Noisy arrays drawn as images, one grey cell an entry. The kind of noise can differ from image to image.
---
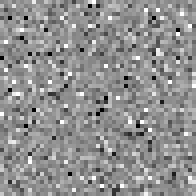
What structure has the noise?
heavy tails
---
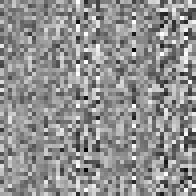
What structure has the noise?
columns of uneven size
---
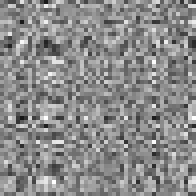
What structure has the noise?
low rank plus noise
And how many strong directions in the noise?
two
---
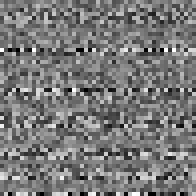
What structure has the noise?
rows of uneven size
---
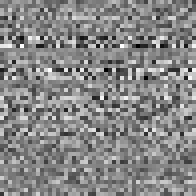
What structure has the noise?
rows of uneven size
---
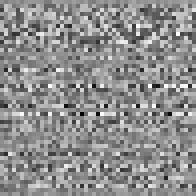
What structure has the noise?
rows of uneven size
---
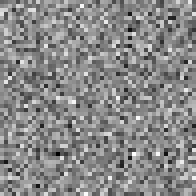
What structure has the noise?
independent entries
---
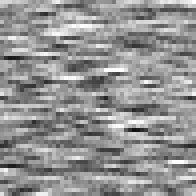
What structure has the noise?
streaked along the rows
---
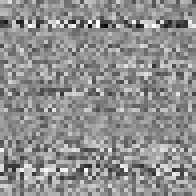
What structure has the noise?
rows of uneven size
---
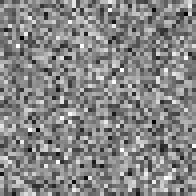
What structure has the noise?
independent entries
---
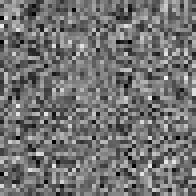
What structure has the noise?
low rank plus noise
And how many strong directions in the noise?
three or four
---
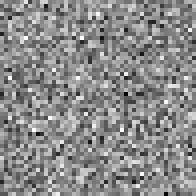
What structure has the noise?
independent entries
